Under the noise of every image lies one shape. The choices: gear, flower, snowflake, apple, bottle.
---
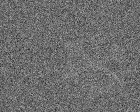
snowflake
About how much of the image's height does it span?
two thirds
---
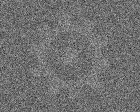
gear
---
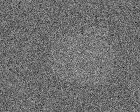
apple
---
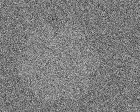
flower
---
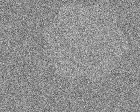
flower
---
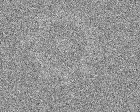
gear
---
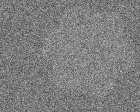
flower
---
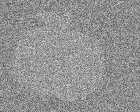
apple
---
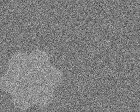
flower
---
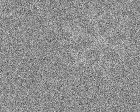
snowflake
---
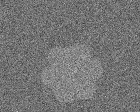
flower
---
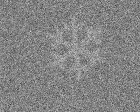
snowflake
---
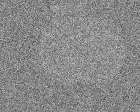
apple
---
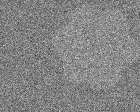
flower
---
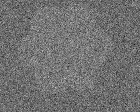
flower
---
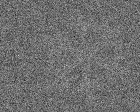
snowflake
